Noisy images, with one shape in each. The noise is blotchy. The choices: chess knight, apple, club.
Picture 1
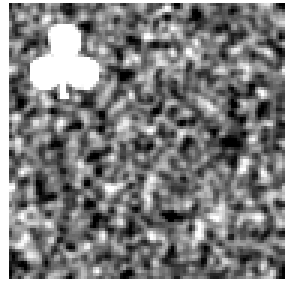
club
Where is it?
top left
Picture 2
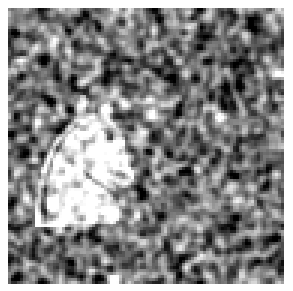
chess knight
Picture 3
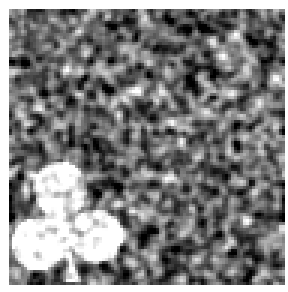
club
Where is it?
bottom left
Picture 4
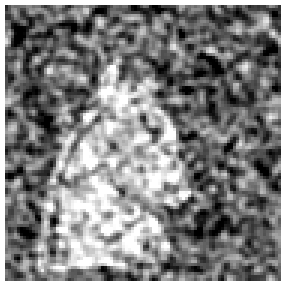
chess knight
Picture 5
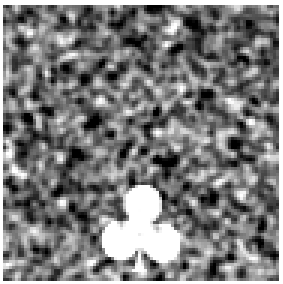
club
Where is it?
bottom middle
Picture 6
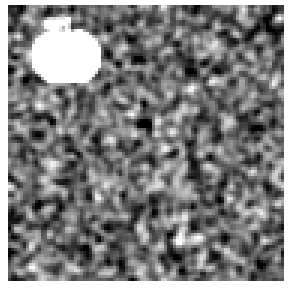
apple
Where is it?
top left
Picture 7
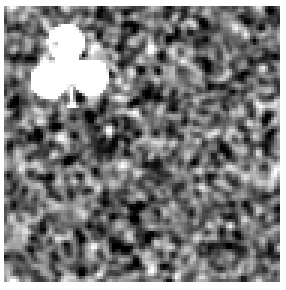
club
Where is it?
top left
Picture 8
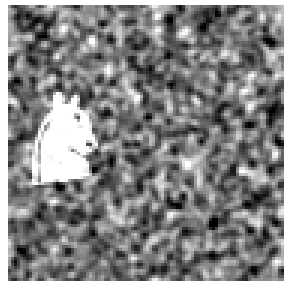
chess knight
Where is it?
middle left
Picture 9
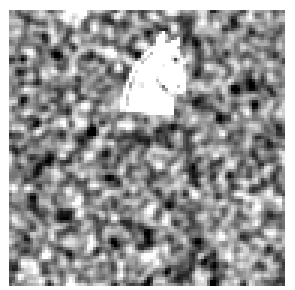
chess knight
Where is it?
top middle
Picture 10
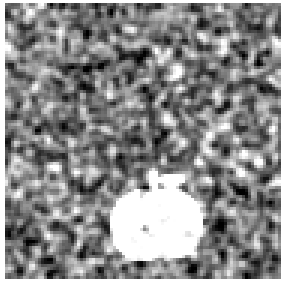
apple
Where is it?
bottom middle
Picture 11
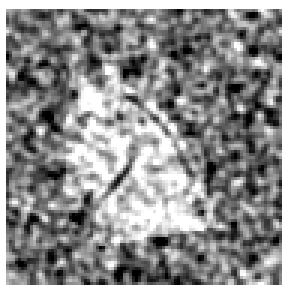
chess knight
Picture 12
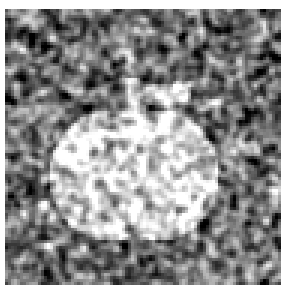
apple
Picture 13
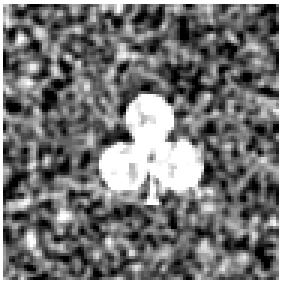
club
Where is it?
centre
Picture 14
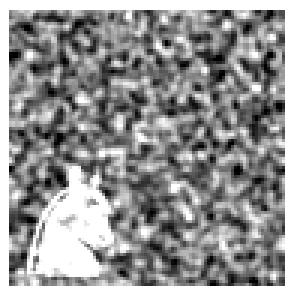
chess knight
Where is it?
bottom left
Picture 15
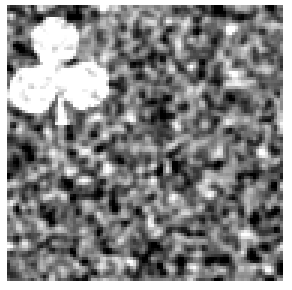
club
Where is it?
top left
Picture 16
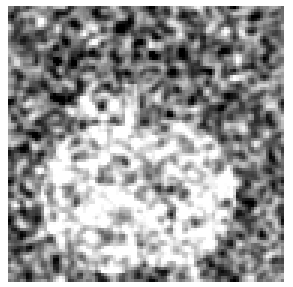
apple
